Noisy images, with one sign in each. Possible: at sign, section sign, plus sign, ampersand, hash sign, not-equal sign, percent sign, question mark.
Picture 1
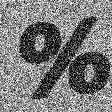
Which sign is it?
percent sign
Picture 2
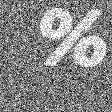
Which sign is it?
percent sign
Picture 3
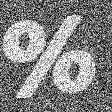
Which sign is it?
percent sign
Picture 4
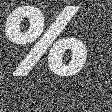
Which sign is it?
percent sign
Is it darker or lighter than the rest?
lighter
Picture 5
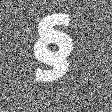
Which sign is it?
section sign
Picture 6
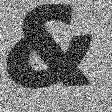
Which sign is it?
ampersand
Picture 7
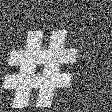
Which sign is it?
hash sign
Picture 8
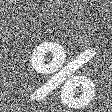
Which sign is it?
percent sign
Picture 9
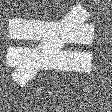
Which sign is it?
not-equal sign
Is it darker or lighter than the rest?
lighter
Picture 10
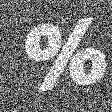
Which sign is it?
percent sign
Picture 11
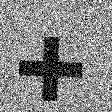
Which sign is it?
plus sign
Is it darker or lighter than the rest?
darker
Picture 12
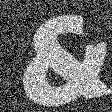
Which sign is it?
ampersand
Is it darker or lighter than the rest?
lighter
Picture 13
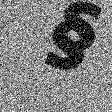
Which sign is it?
section sign
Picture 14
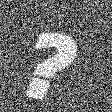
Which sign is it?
question mark
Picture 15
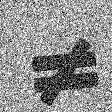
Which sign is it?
not-equal sign
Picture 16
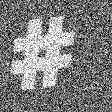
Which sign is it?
hash sign
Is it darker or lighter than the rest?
lighter
